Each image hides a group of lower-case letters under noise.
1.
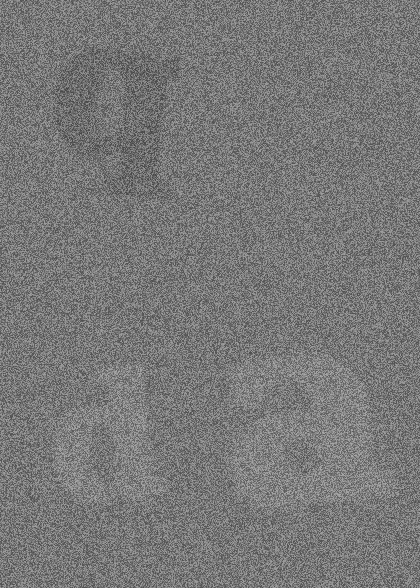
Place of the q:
top left
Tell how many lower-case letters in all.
3
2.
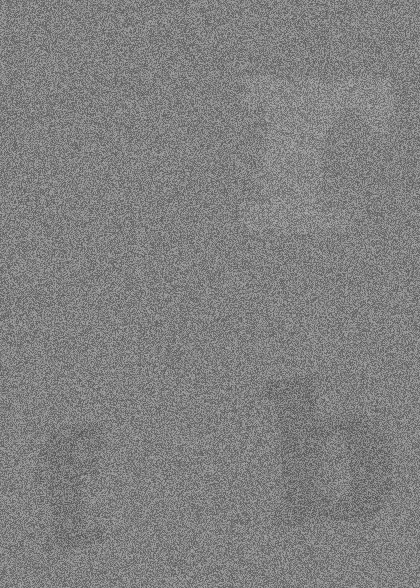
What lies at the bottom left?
f
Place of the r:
top right
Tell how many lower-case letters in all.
3
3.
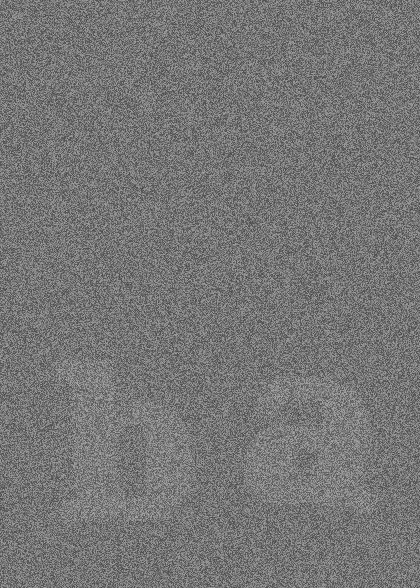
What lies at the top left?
nothing
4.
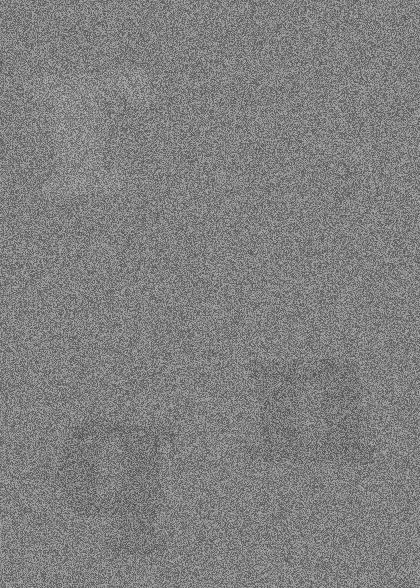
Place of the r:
top left
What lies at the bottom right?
n
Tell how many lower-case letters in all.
3
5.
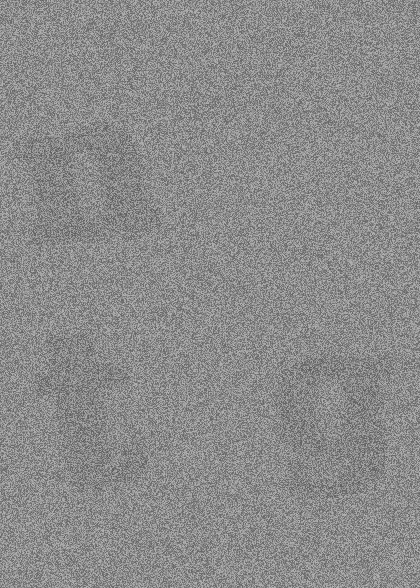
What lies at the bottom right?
g
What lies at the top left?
n
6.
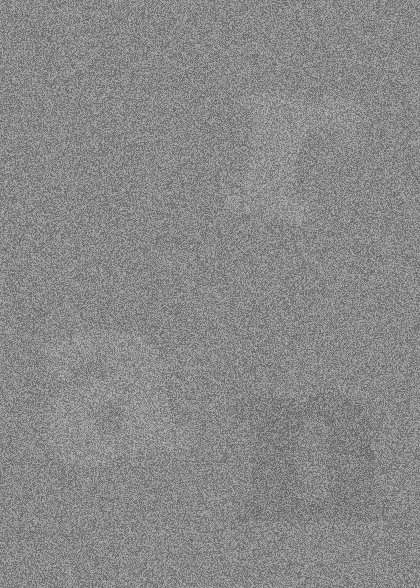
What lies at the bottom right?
n
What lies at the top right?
r
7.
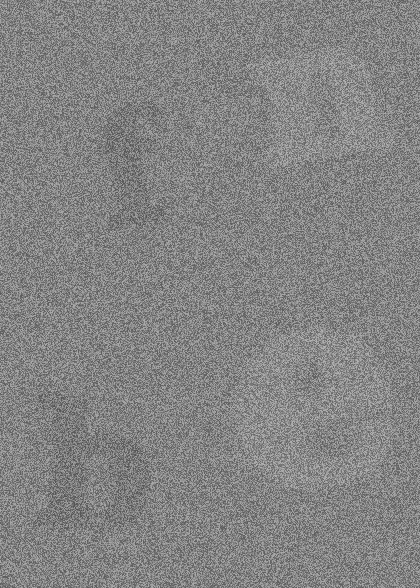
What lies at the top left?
f
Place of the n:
top right
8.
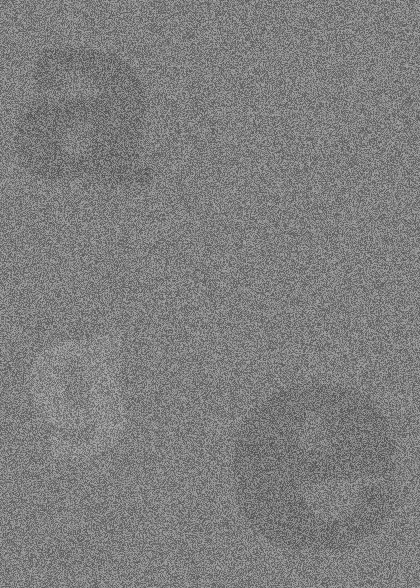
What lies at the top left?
a
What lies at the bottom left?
g
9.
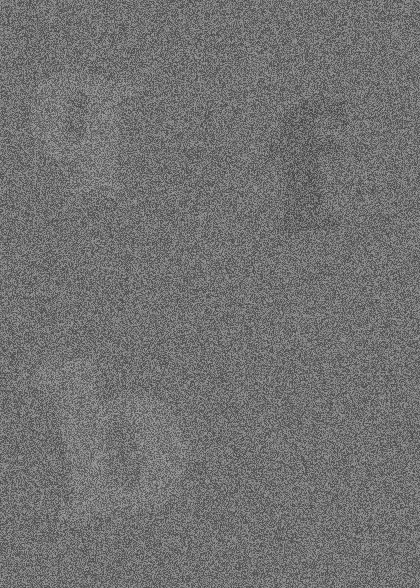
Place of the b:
bottom left
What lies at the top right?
f
